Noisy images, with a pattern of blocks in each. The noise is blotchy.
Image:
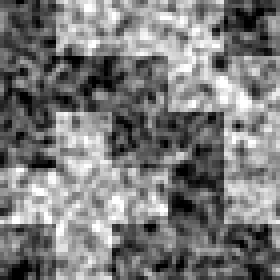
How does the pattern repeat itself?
mirrored about the diagonal from the bottom left
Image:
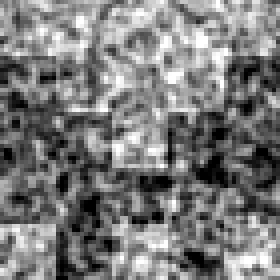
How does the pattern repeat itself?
left and right mirror each other
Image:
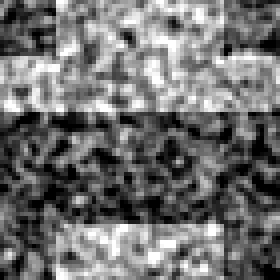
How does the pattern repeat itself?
left and right mirror each other
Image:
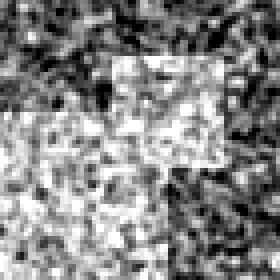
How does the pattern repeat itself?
mirrored about the diagonal from the bottom left
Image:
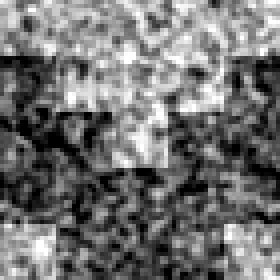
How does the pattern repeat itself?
left and right mirror each other
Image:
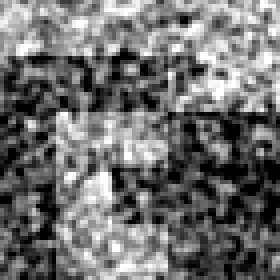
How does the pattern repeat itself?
no symmetry
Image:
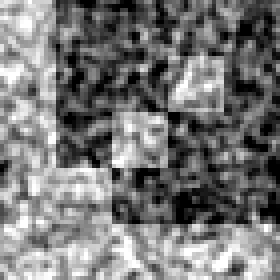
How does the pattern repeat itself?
mirrored about the diagonal from the bottom left
